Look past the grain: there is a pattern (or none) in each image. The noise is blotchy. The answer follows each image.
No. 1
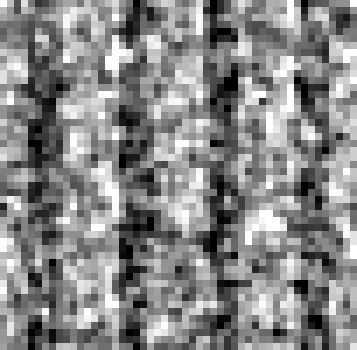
vertical stripes
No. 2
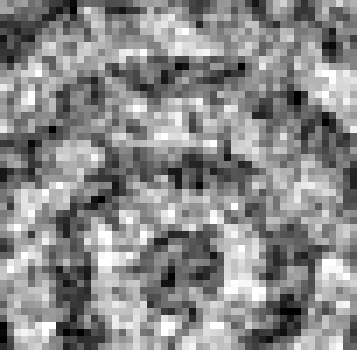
rings round one point
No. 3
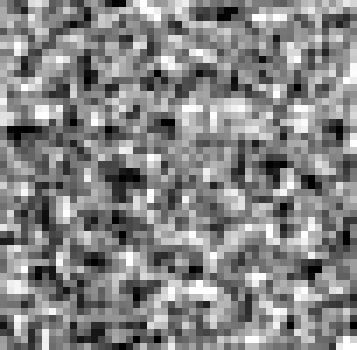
only noise
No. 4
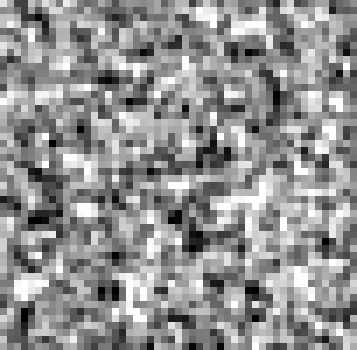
only noise
